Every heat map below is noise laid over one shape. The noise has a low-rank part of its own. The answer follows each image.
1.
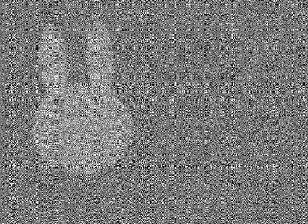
rabbit's head
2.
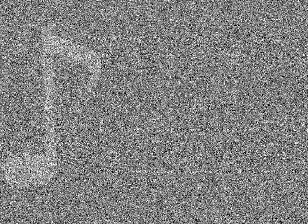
musical note
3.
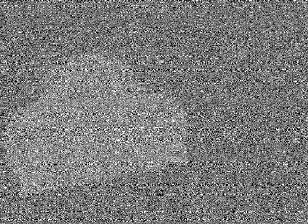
cloud
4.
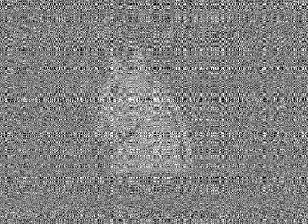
chess knight
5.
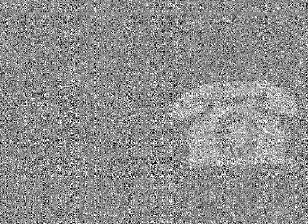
telephone
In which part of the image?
middle right
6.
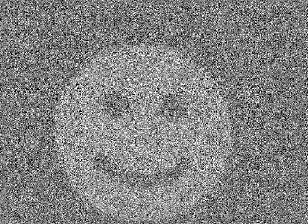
smiling face
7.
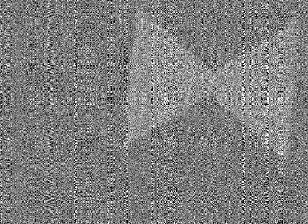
bow tie
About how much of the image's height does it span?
two thirds
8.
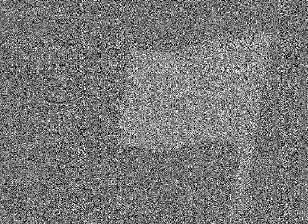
flag
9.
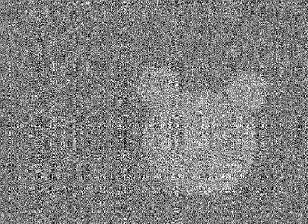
bear's head
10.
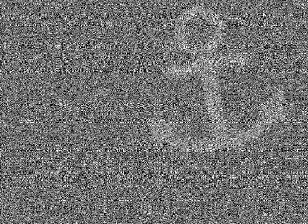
anchor
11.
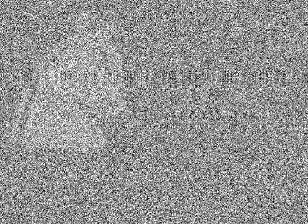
chess knight
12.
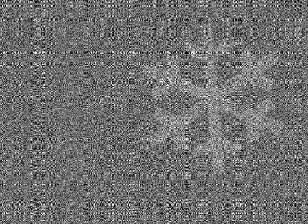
snowflake
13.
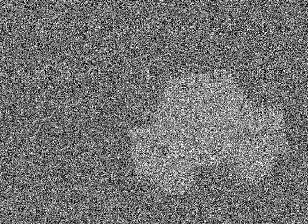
car
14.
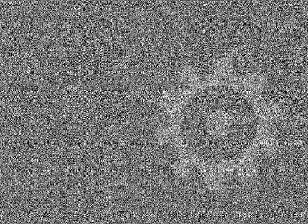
gear
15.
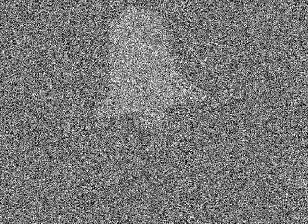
bell
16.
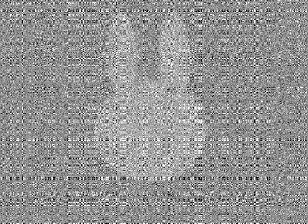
rabbit's head
